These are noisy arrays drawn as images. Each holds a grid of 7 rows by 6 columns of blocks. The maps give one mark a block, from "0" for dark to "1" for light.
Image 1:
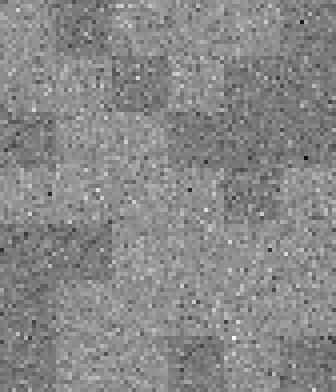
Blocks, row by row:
1 0 1 1 1 0
1 1 0 1 0 0
0 1 1 0 0 0
1 1 1 1 0 1
0 0 1 1 1 1
0 1 1 1 1 1
0 1 1 0 1 0
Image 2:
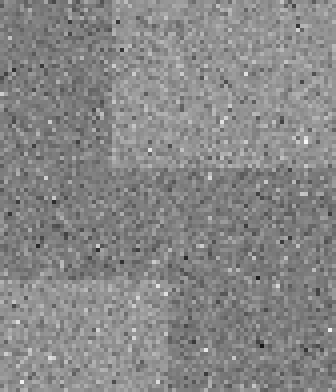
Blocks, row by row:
0 0 1 1 1 1
0 0 1 1 1 1
0 0 1 1 1 1
0 0 0 0 0 0
0 0 0 0 0 0
1 1 1 0 0 0
1 1 1 0 0 0
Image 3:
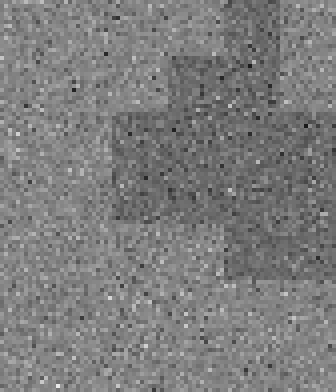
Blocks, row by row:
1 1 1 1 0 1
1 1 1 0 0 1
1 1 0 0 0 0
1 1 0 0 0 0
1 1 1 1 0 0
1 1 1 1 1 1
1 1 1 1 1 1
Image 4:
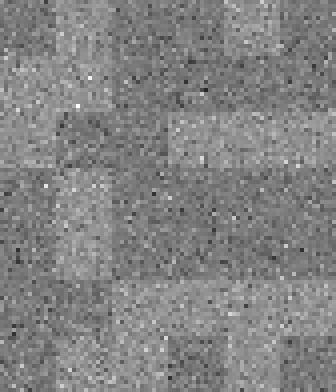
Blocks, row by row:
0 1 0 0 1 0
1 1 0 0 0 0
1 0 0 1 1 1
0 1 0 0 0 0
0 1 0 0 0 0
0 0 1 1 1 1
0 1 1 0 1 0
